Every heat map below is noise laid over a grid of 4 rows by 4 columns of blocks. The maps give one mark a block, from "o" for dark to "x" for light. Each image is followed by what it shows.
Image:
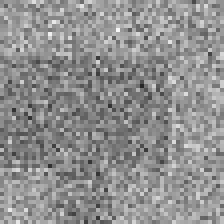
x x x x
o o o x
o o o x
x o x x
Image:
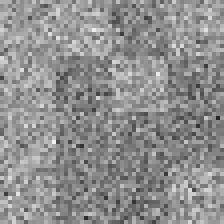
x x o x
x o x o
x o o o
x o o x
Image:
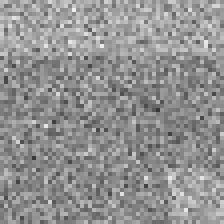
x x x x
o o o o
o o o o
o o o x
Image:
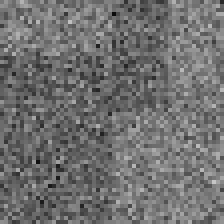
x x o x
o o o x
o o x x
o o x x
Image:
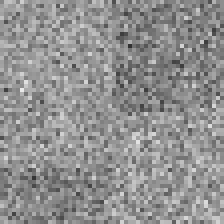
x x o o
x x o o
x x x x
o o x x
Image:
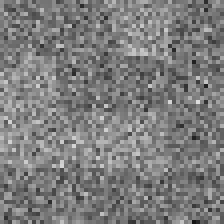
o o x o
x o o o
x x x o
o o o o
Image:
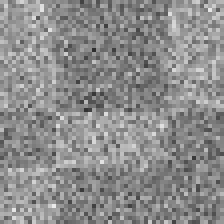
x o o x
x o o x
o x x o
x o o o
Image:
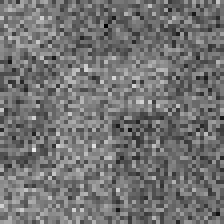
x o o o
o x x o
o x o o
x x o o
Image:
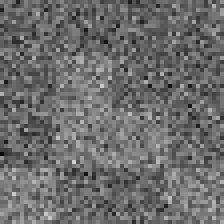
o o o o
o x o o
o x x o
x o o x
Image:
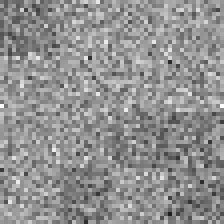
o x x x
x x x x
x x o o
x o x o
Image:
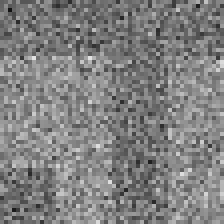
o o o o
x x o x
x x o x
o x o x
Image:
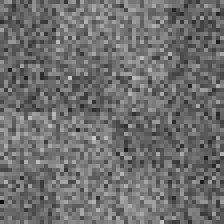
o x x o
o o x o
x x o o
o x x o
